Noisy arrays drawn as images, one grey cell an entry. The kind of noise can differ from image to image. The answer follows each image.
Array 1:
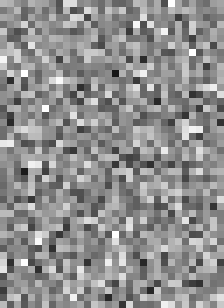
independent entries
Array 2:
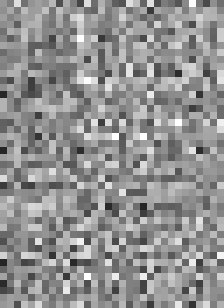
low rank plus noise
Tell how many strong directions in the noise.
three or four
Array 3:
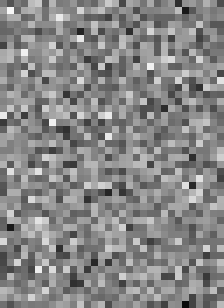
independent entries
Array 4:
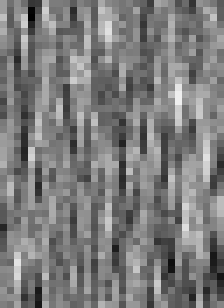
streaked along the columns
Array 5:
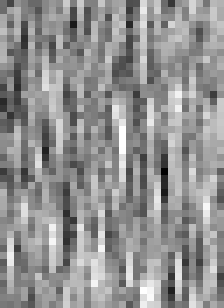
streaked along the columns
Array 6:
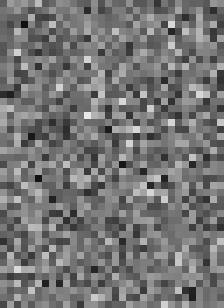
independent entries
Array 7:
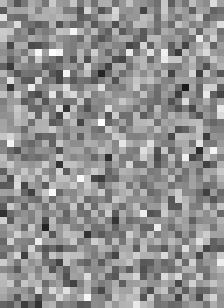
independent entries
